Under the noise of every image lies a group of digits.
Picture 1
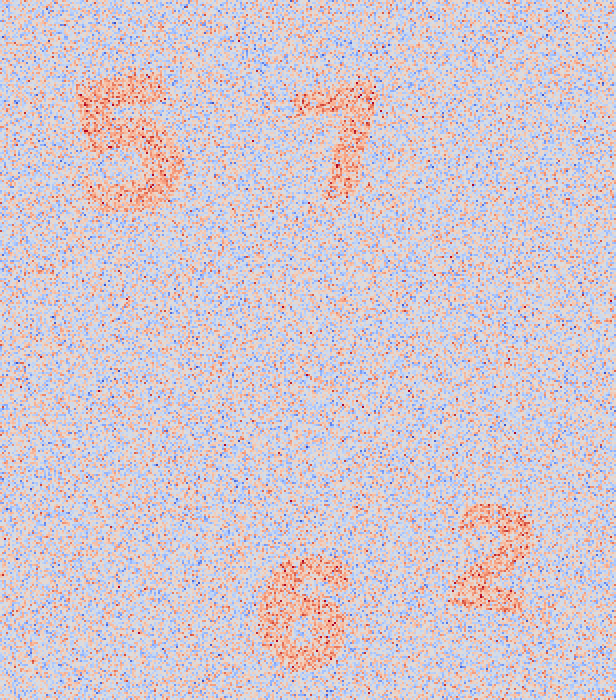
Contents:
top left: 5; top middle: 7; bottom middle: 6; bottom right: 2
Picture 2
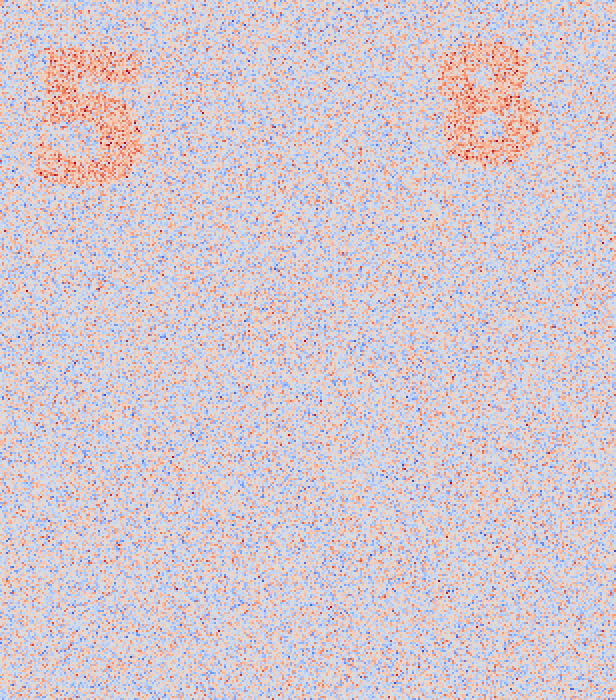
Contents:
top left: 5; top right: 8
